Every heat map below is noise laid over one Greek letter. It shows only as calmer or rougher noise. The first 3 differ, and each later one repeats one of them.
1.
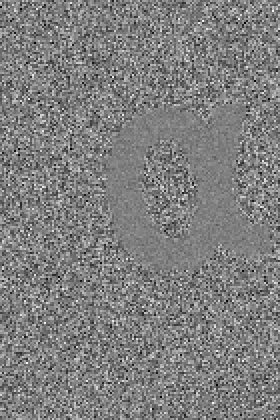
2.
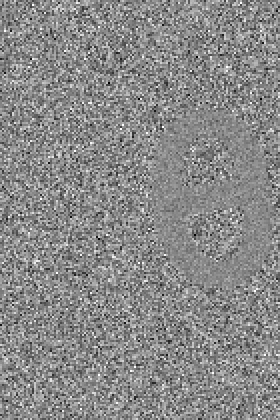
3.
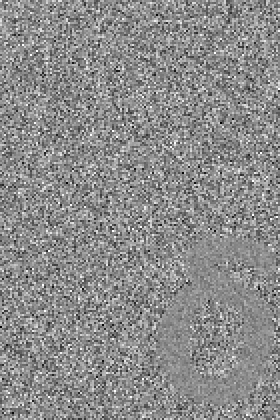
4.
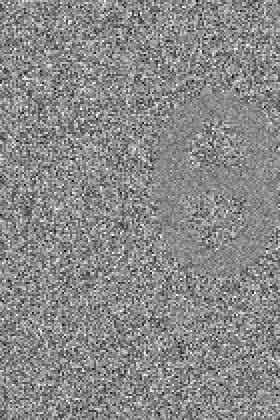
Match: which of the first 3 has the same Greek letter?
2
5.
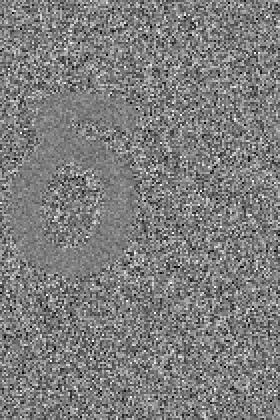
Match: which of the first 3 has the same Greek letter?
3
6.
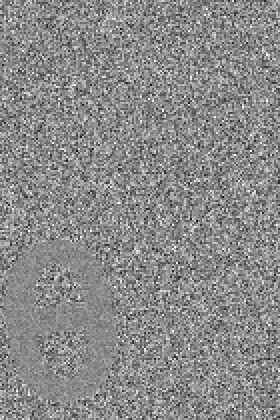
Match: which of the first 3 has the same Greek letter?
2
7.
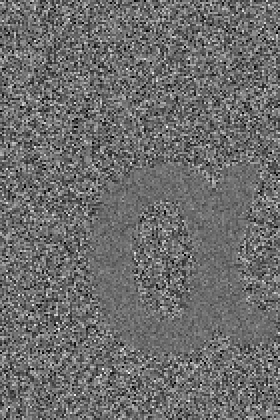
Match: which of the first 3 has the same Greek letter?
1
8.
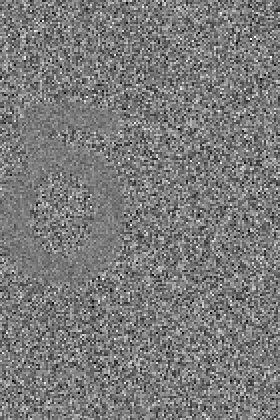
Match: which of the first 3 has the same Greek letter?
3
